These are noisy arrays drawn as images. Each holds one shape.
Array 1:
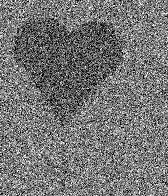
heart
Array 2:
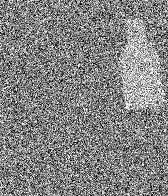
bottle
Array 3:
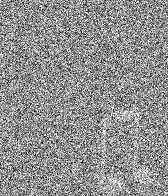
pair of musical notes
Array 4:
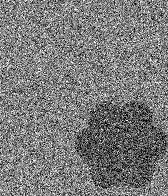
flower
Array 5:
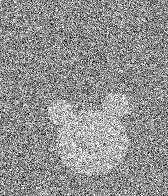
bear's head
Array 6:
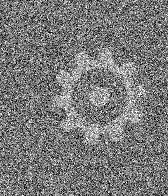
gear
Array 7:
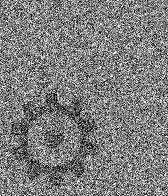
gear
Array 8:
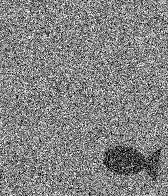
fish
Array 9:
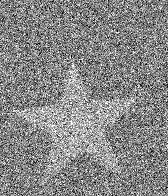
star
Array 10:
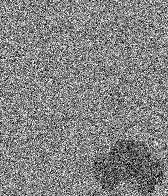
car
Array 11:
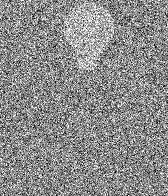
light bulb
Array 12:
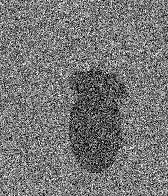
footprint
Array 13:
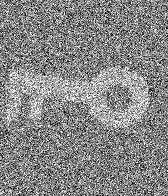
key
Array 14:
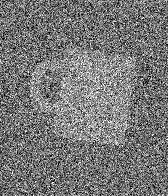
cup
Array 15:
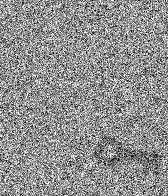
key
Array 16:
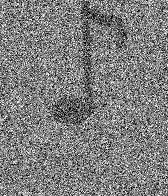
musical note
